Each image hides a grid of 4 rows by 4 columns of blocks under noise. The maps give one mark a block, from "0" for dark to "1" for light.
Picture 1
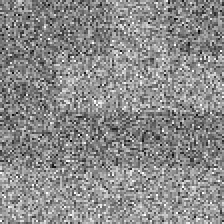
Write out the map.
0 0 1 0
0 1 1 1
0 0 0 0
1 1 1 1
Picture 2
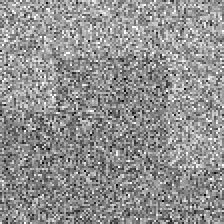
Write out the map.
1 1 1 1
1 0 0 1
0 0 0 1
0 0 0 0
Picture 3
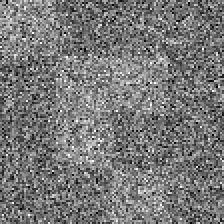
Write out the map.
1 0 0 0
0 1 1 0
0 1 0 0
0 0 1 0
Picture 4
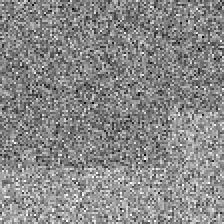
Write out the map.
0 0 0 0
0 0 0 0
0 0 0 1
1 1 1 1
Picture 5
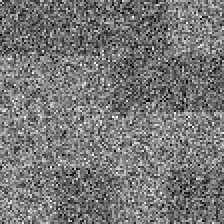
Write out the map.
0 0 0 1
1 1 0 0
1 1 1 1
1 0 1 0
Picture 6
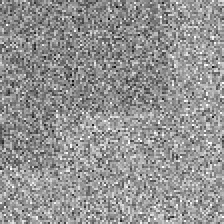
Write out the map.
0 0 0 1
0 0 0 1
0 1 1 1
1 1 1 1
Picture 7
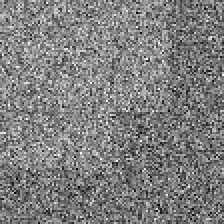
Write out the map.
1 1 1 0
1 1 1 0
1 1 0 0
0 0 0 0
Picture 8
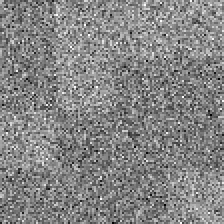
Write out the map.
0 1 1 1
0 1 0 0
1 0 0 0
0 0 0 1
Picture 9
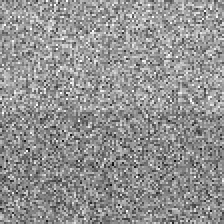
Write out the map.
1 1 1 1
1 1 1 1
0 0 0 0
0 0 0 0
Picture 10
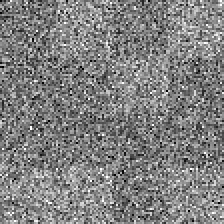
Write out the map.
0 1 0 1
0 0 1 0
0 0 0 0
1 1 0 1
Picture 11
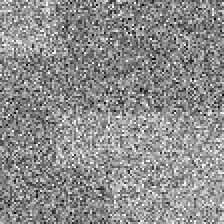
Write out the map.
1 0 0 0
0 0 0 0
0 1 1 1
0 0 1 1
